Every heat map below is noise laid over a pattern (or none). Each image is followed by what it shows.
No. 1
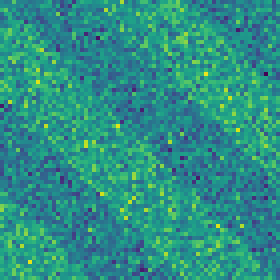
diagonal stripes
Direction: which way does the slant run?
top left to bottom right
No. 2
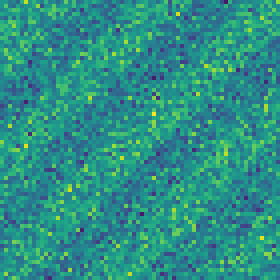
diagonal stripes
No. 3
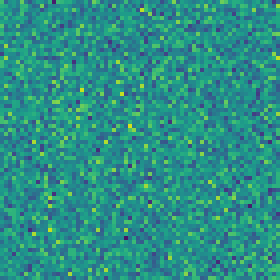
only noise
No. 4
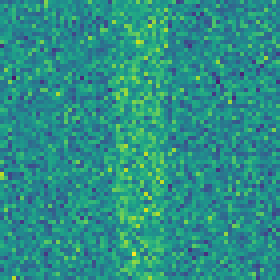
one vertical stripe
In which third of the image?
middle
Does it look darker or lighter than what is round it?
lighter
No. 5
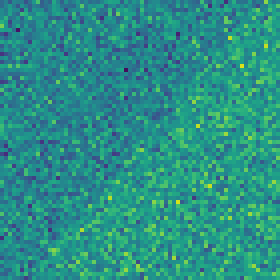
a sharp edge
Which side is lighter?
bottom right
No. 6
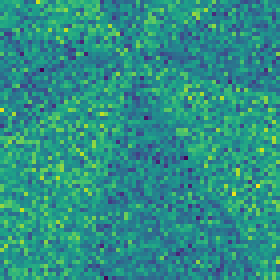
spokes from one point
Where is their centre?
top middle
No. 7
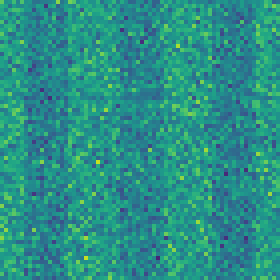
vertical stripes
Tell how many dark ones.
3
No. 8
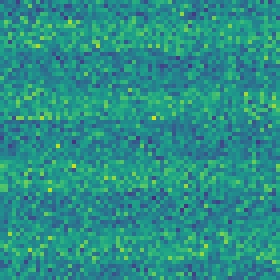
horizontal stripes
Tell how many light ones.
4
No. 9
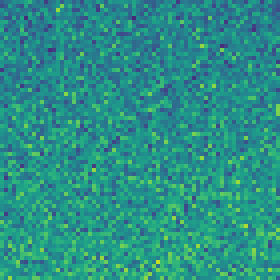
a smooth slope
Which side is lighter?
bottom
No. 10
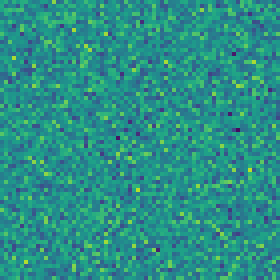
only noise
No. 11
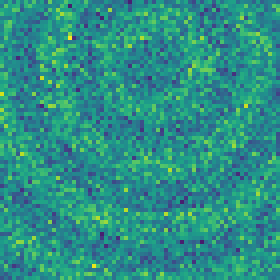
rings round one point
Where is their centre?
top middle
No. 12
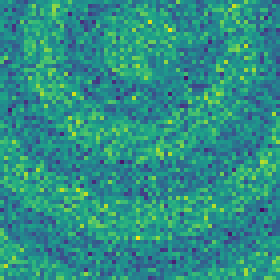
rings round one point
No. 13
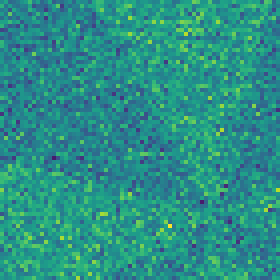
spokes from one point
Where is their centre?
bottom right
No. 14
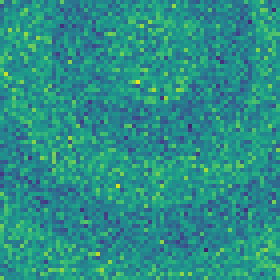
rings round one point
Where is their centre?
top middle
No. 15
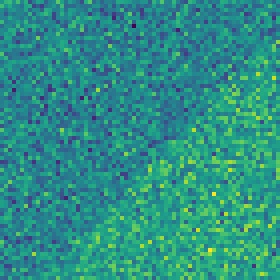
a sharp edge
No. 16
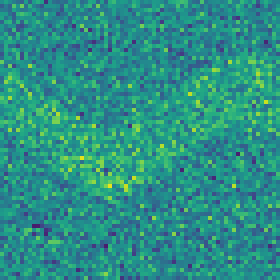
a wavy band
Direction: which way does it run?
left to right
